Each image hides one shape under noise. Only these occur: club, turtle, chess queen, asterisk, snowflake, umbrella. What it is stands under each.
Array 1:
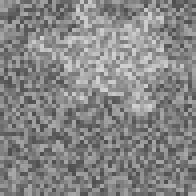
turtle
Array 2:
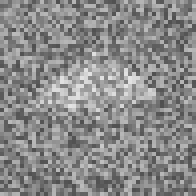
umbrella
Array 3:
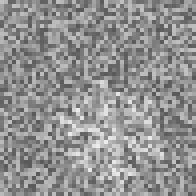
snowflake
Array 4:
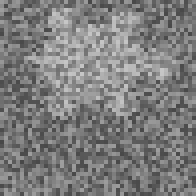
turtle
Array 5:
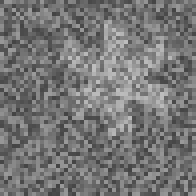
asterisk
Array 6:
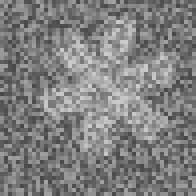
asterisk
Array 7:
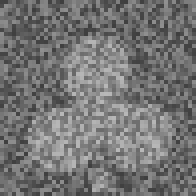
club
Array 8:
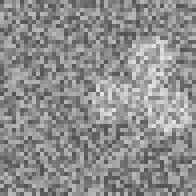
club
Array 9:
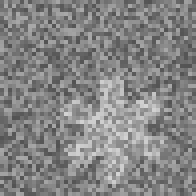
asterisk
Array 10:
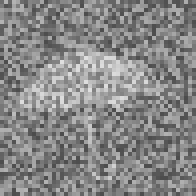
umbrella
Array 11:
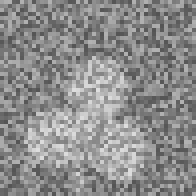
club
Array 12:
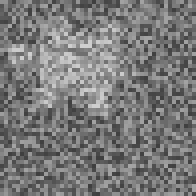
turtle
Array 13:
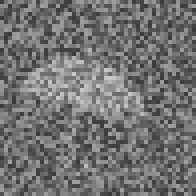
umbrella
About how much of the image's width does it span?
two thirds
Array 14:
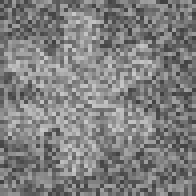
asterisk
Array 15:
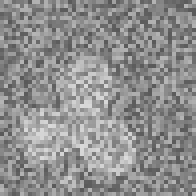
club
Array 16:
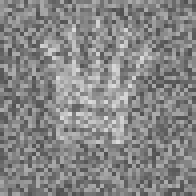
chess queen
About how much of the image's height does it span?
two thirds
